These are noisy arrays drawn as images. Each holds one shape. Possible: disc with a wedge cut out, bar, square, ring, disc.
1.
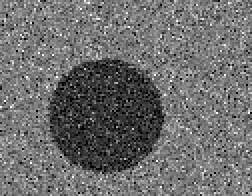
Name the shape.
disc
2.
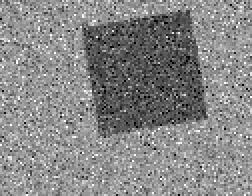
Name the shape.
square
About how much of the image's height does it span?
two thirds
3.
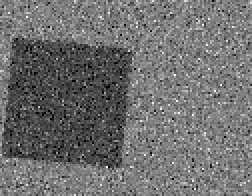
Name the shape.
square
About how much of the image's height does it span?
two thirds
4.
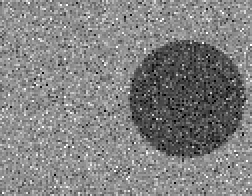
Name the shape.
disc
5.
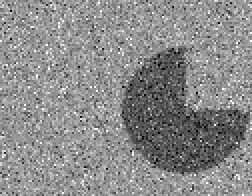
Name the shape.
disc with a wedge cut out
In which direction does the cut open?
up and right
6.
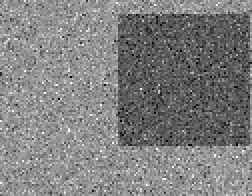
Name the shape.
square
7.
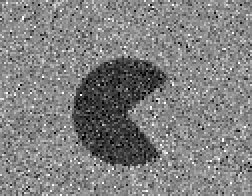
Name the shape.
disc with a wedge cut out
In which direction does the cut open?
right
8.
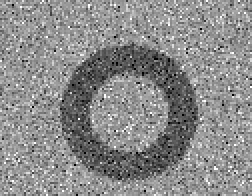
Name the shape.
ring
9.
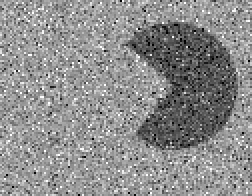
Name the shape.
disc with a wedge cut out
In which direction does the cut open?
left
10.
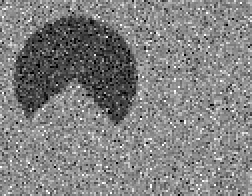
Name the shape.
disc with a wedge cut out
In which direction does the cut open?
down
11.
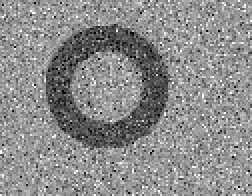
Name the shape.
ring
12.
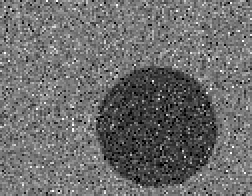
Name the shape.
disc
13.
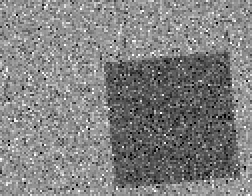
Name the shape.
square
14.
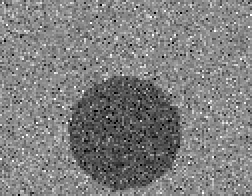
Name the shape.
disc
